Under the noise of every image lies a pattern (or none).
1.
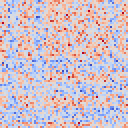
bands of rows crossing bands of columns
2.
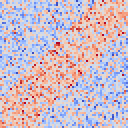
a diagonal band
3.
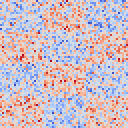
a checkerboard
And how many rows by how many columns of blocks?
4 by 3
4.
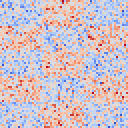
a checkerboard
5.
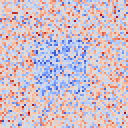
one block
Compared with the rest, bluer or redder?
bluer
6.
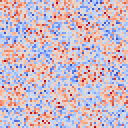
a checkerboard
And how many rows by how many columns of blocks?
6 by 5
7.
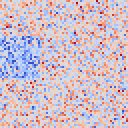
one block
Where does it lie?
middle left
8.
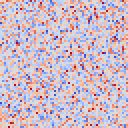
only noise
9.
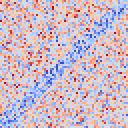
a diagonal band
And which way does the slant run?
bottom left to top right
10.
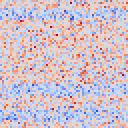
bands of rows
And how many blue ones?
3
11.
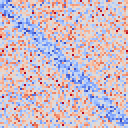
a diagonal band
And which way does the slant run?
top left to bottom right
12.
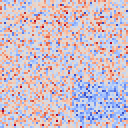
one block
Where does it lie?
bottom right
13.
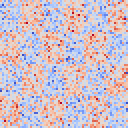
a checkerboard
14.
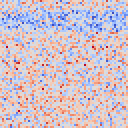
one band of rows
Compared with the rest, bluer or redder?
bluer
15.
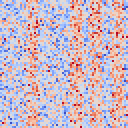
bands of columns
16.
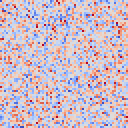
only noise
